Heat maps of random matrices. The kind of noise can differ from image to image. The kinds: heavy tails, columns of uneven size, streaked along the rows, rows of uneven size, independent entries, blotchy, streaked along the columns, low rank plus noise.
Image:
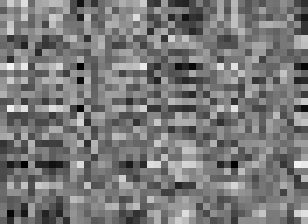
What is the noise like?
low rank plus noise
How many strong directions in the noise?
one
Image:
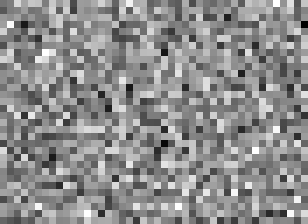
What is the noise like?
independent entries
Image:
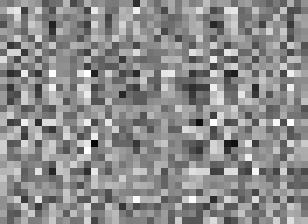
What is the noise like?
low rank plus noise
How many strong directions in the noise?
one
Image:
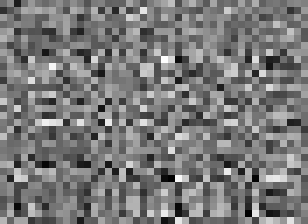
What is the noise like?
low rank plus noise
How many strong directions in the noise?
two
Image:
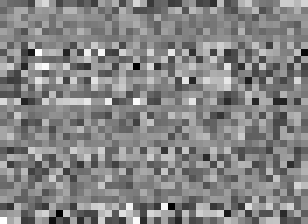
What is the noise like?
rows of uneven size
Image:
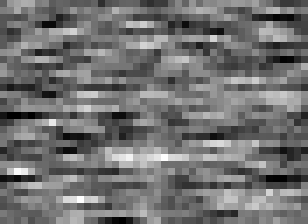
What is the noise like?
streaked along the rows
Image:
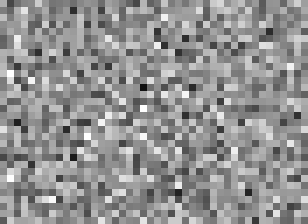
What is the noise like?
independent entries
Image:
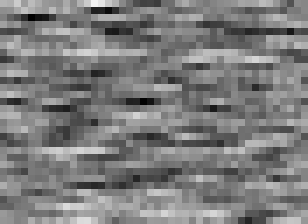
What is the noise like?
streaked along the rows
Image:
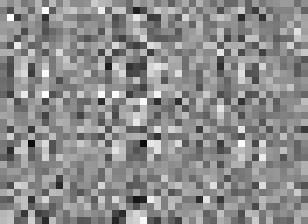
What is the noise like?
low rank plus noise
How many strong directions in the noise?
one
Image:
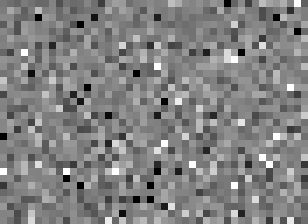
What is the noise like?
heavy tails
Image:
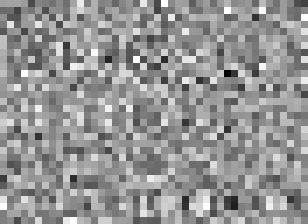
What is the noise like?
low rank plus noise
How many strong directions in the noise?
three or four
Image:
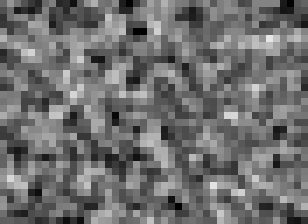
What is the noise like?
blotchy
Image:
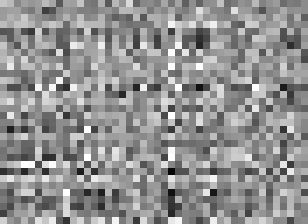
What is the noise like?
low rank plus noise
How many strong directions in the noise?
three or four
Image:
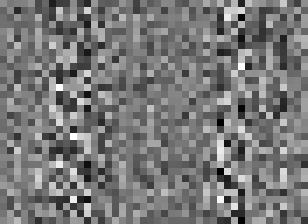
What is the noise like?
columns of uneven size
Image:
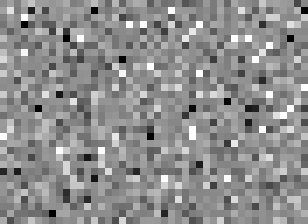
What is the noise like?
heavy tails
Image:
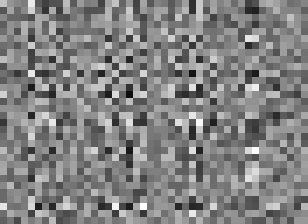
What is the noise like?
low rank plus noise
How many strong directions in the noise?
two
